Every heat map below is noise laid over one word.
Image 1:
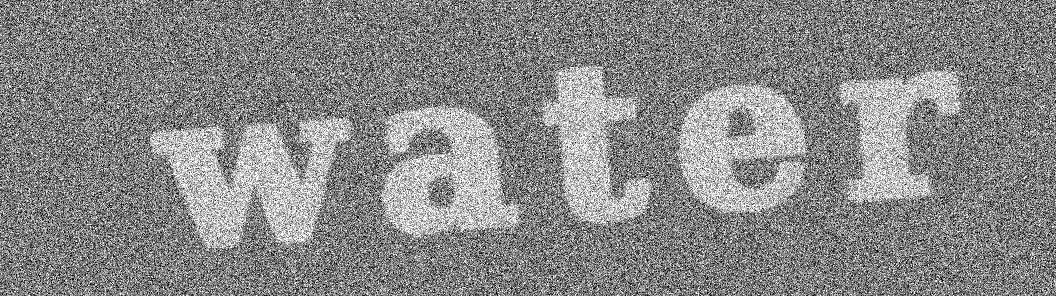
water
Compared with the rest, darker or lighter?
lighter
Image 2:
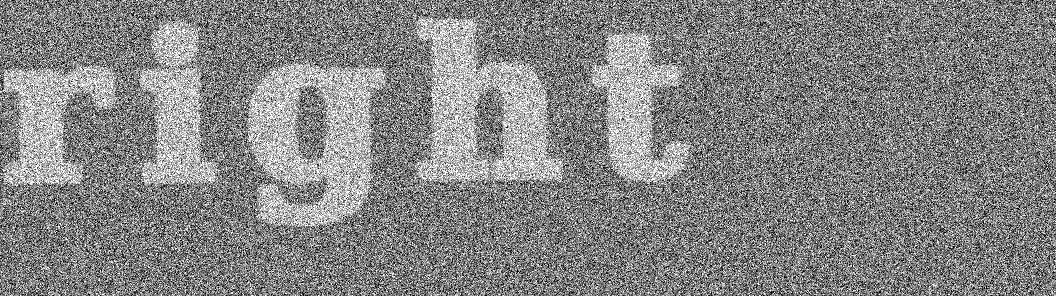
right
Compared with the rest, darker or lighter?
lighter
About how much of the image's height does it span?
two thirds
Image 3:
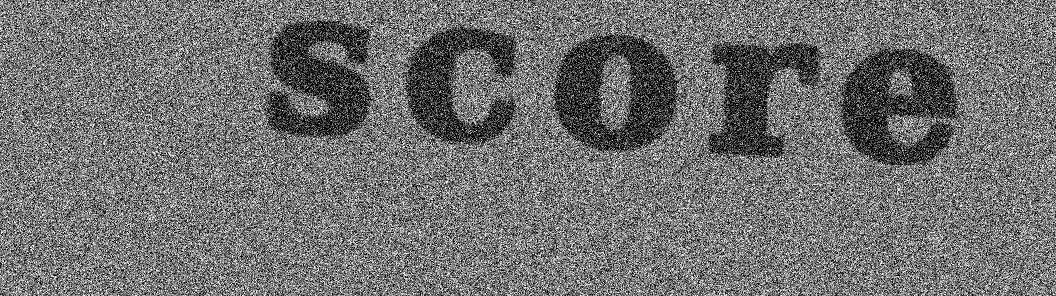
score
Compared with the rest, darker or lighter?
darker
